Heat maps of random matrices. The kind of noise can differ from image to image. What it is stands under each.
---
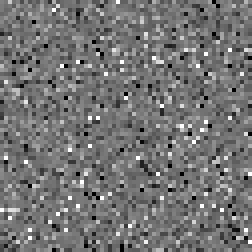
heavy tails
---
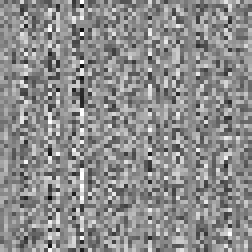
columns of uneven size
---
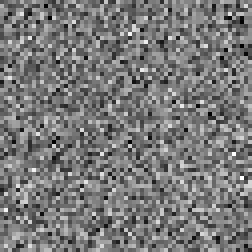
independent entries
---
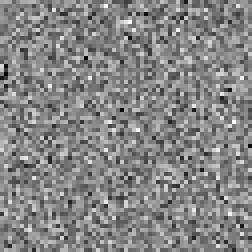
independent entries
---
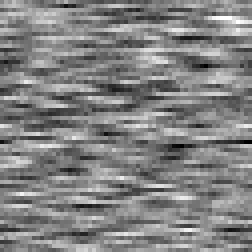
streaked along the rows
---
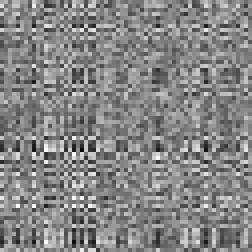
low rank plus noise
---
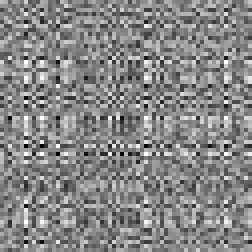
low rank plus noise
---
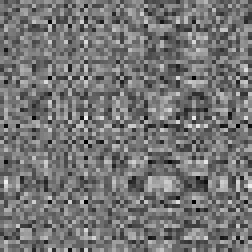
low rank plus noise
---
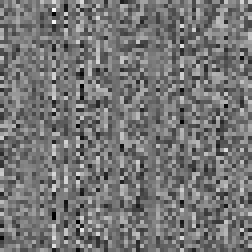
columns of uneven size
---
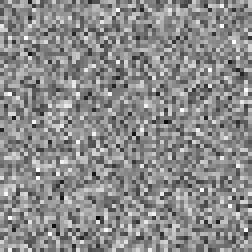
independent entries
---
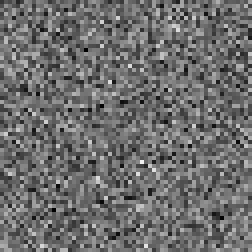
independent entries
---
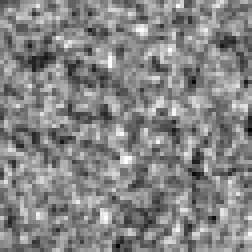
blotchy
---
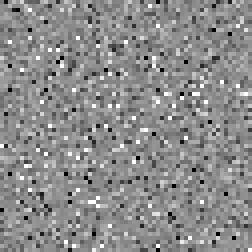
heavy tails
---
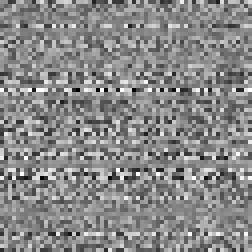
rows of uneven size
